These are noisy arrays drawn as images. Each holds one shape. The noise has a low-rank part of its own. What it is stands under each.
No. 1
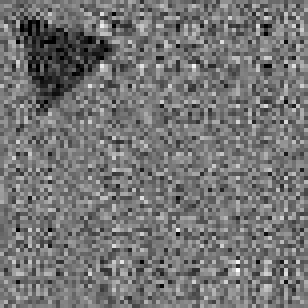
triangle
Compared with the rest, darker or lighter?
darker
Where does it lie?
top left
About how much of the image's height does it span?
a third
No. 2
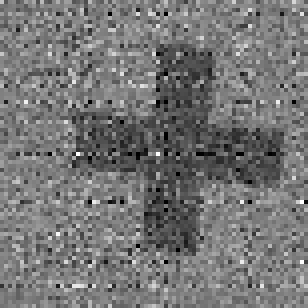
cross
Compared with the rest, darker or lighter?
darker
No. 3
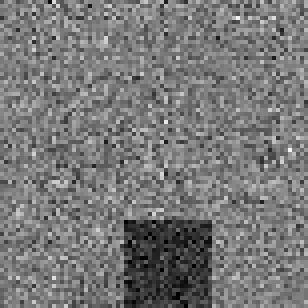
square
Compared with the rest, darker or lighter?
darker
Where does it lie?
bottom middle
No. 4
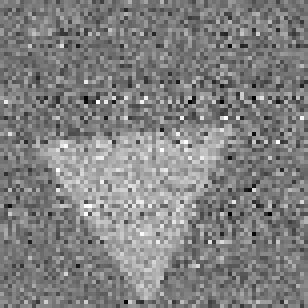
triangle
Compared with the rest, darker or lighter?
lighter
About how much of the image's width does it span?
two thirds
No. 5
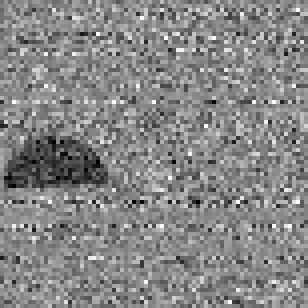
half disc
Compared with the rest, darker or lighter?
darker
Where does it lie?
middle left
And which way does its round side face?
up
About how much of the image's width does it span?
a third
